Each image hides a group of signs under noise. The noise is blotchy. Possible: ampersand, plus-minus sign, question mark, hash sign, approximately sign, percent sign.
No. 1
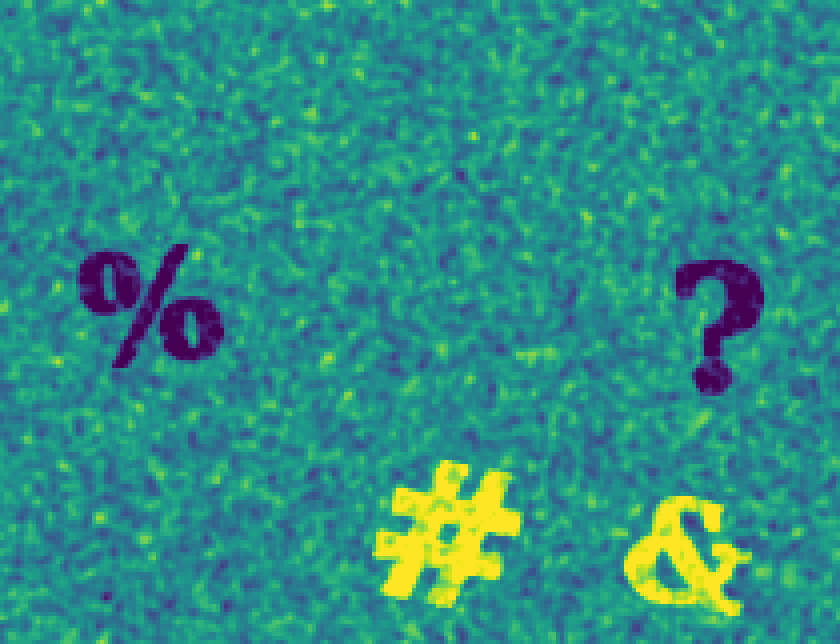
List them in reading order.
middle left: dark percent sign; middle right: dark question mark; bottom middle: light hash sign; bottom right: light ampersand
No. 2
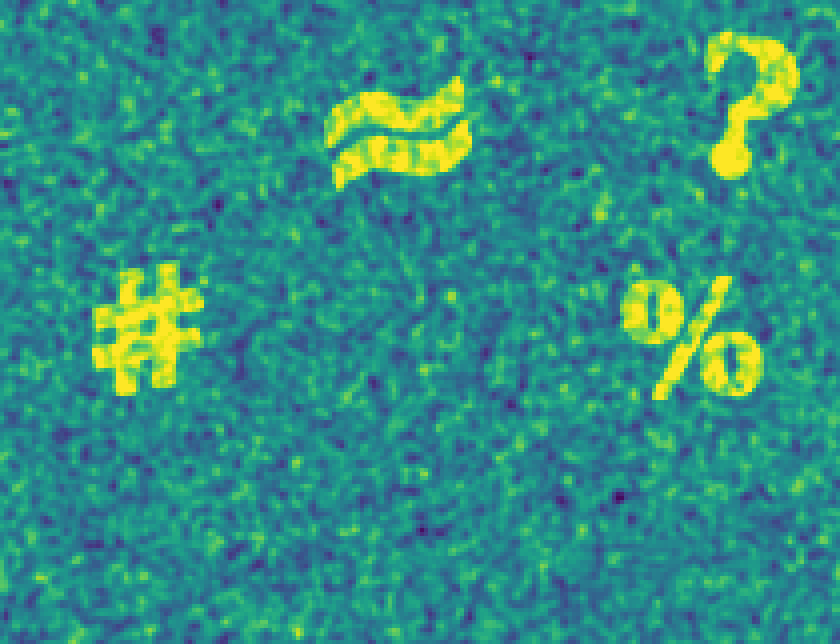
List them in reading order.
top middle: light approximately sign; top right: light question mark; middle left: light hash sign; middle right: light percent sign
